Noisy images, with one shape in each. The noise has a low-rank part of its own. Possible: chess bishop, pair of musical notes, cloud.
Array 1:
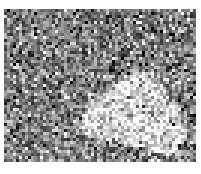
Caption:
light cloud
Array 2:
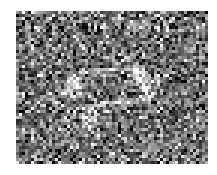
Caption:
light pair of musical notes
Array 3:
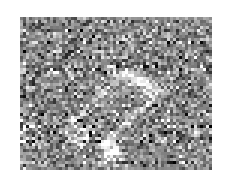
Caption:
light pair of musical notes
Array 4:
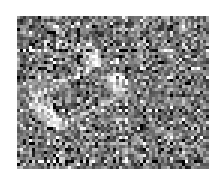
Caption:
light pair of musical notes
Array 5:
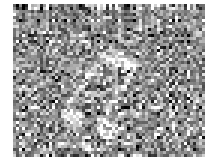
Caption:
light pair of musical notes
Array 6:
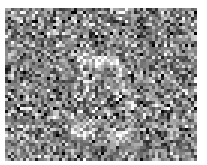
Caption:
light pair of musical notes
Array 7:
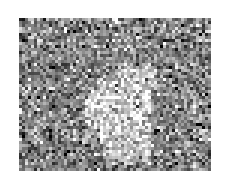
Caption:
light cloud
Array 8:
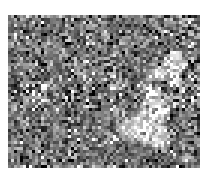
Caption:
light chess bishop
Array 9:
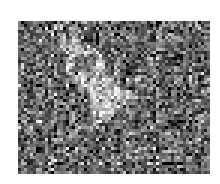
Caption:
light chess bishop
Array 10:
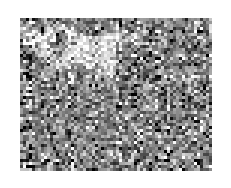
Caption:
light chess bishop
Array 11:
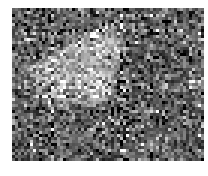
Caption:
light cloud
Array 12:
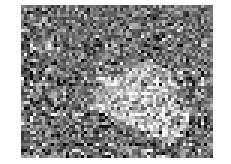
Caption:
light cloud
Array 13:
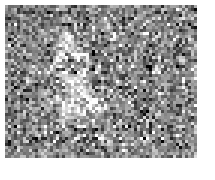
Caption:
light chess bishop
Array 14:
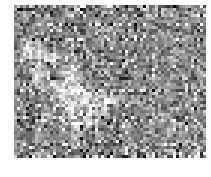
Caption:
light chess bishop
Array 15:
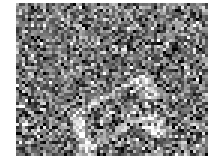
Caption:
light pair of musical notes
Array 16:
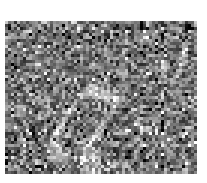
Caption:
light pair of musical notes
